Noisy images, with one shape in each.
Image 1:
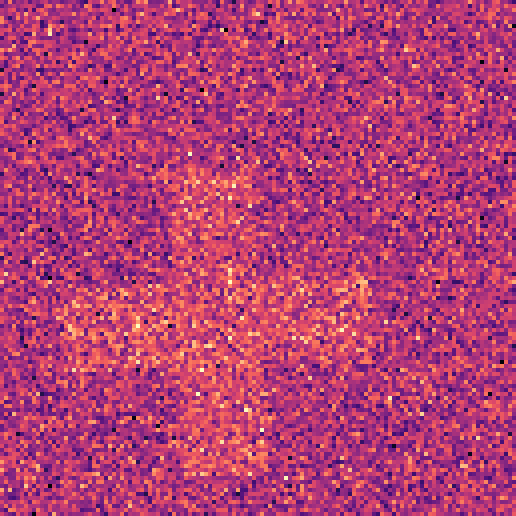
cross
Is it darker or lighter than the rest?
lighter
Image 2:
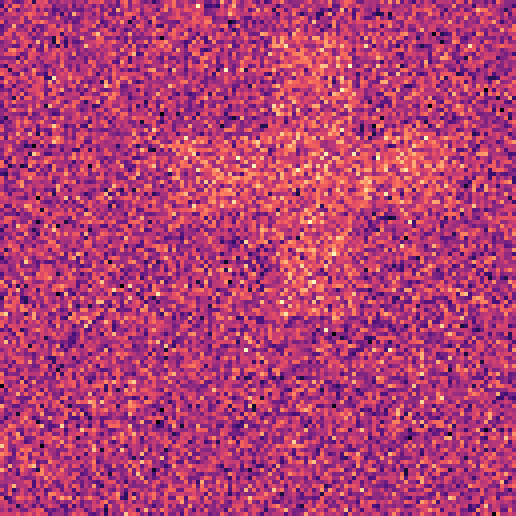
cross
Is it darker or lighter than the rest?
lighter
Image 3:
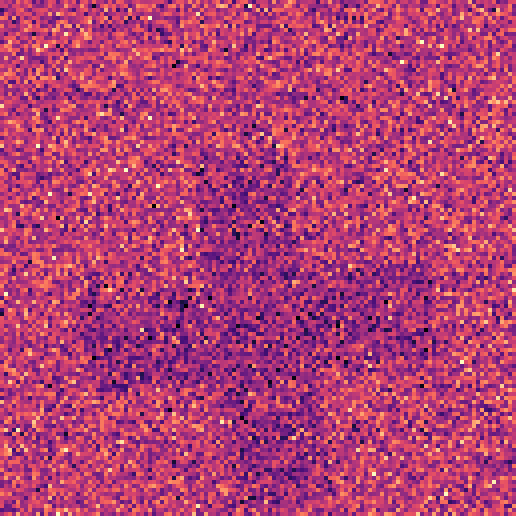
cross
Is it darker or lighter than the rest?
darker
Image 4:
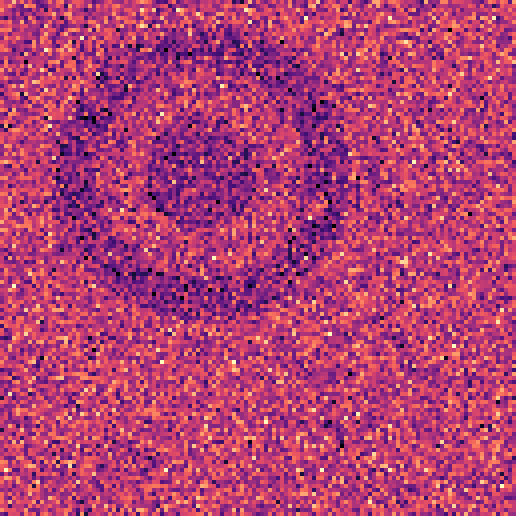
bullseye
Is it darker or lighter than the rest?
darker
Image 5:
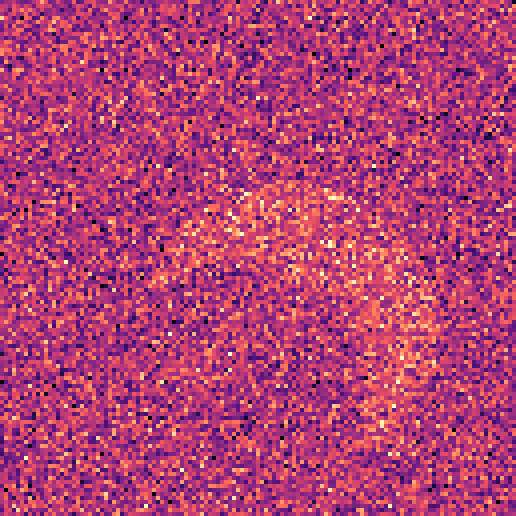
crescent
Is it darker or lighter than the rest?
lighter
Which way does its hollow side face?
down and left
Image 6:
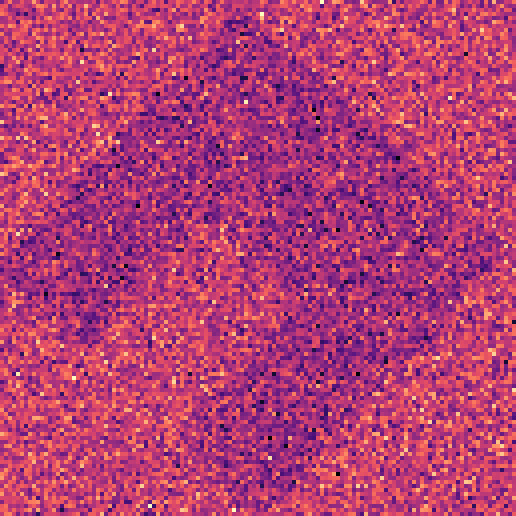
square with a notch
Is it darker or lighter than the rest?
darker
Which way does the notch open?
down and left
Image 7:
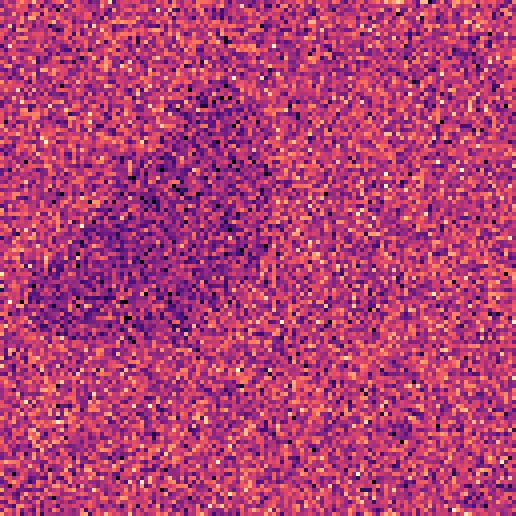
half disc
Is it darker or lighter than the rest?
darker
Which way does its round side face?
down and right
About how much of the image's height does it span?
half
